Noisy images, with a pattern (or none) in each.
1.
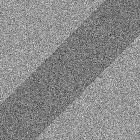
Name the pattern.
a diagonal band
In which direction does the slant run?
bottom left to top right
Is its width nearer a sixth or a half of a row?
a half
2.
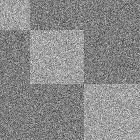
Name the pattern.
blocks along the diagonal
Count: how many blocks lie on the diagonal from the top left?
3
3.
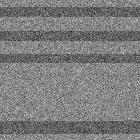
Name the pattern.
bands of rows
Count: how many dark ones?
4
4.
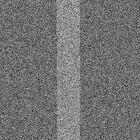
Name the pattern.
one band of columns
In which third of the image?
middle
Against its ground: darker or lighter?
lighter
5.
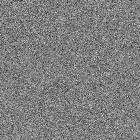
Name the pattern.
only noise
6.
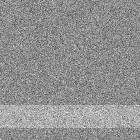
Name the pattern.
one band of rows
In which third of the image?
bottom
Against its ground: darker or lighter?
lighter
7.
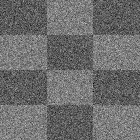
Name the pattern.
a checkerboard
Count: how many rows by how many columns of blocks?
4 by 3
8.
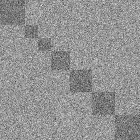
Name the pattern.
blocks along the diagonal
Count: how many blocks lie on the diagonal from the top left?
7
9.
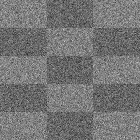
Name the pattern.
a checkerboard
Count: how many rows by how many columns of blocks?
5 by 3
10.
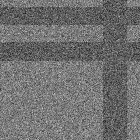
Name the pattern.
bands of rows crossing bands of columns
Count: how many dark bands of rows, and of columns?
2 and 1
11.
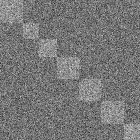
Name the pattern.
blocks along the diagonal
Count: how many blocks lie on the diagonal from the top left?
7
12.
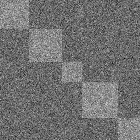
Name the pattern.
blocks along the diagonal
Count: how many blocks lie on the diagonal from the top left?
5
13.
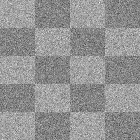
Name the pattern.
a checkerboard
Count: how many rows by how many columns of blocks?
5 by 4
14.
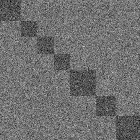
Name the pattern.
blocks along the diagonal
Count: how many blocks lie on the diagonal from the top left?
7
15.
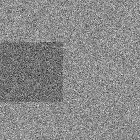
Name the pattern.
one block
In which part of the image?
middle left
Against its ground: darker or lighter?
darker
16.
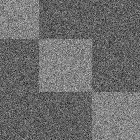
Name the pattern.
blocks along the diagonal
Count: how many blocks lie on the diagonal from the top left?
3
